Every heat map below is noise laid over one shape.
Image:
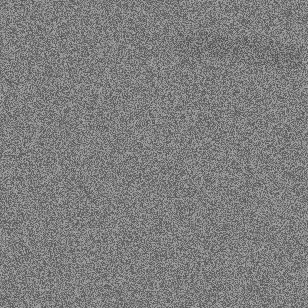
bar
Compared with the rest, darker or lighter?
darker
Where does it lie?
top right
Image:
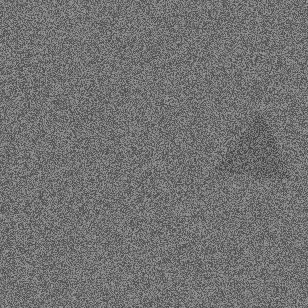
triangle
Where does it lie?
middle right
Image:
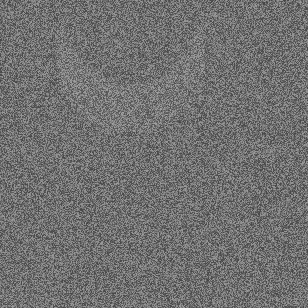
crescent
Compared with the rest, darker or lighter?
lighter
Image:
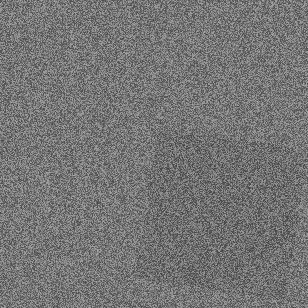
square
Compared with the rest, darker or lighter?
darker
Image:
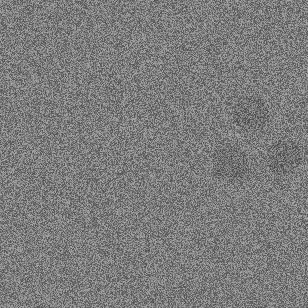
three dots
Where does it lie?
middle right
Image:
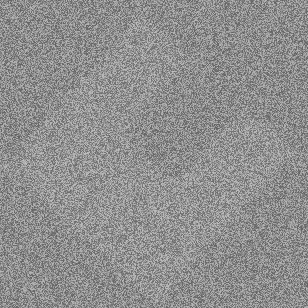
square with a notch
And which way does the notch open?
up and right
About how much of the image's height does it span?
nearly all
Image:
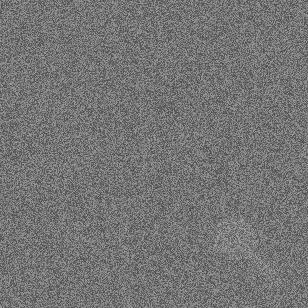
lollipop
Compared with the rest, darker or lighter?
lighter
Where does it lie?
bottom right
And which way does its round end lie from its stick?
up and left
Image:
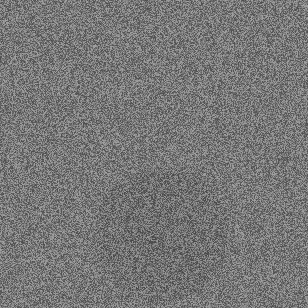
disc
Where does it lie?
bottom middle
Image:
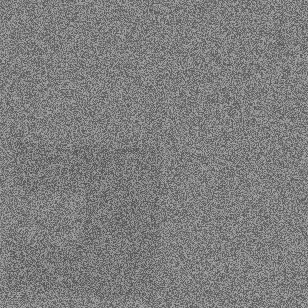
square with a notch
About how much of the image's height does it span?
half
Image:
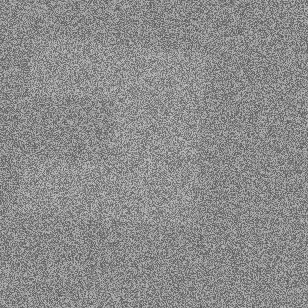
square with a notch
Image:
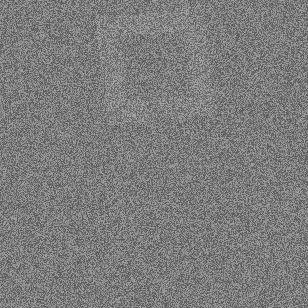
square frame
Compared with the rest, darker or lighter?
lighter
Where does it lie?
top middle
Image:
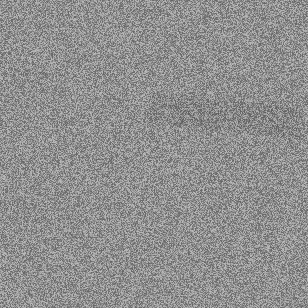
bar
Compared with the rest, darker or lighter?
darker
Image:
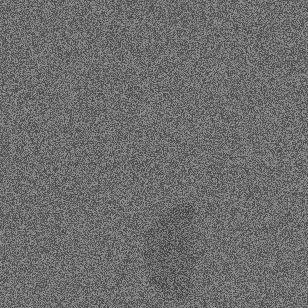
half disc
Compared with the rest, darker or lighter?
darker
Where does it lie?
bottom middle
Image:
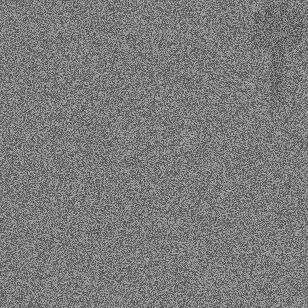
lollipop
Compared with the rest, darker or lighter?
darker
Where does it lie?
top right
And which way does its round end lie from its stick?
up
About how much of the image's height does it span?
a third
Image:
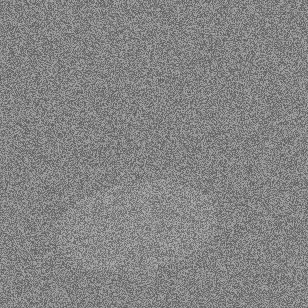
ellipse
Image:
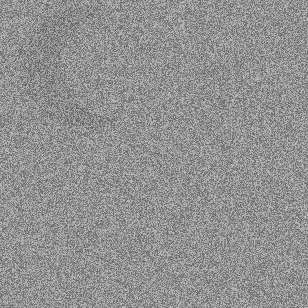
crescent
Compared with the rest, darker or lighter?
darker
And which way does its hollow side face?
right
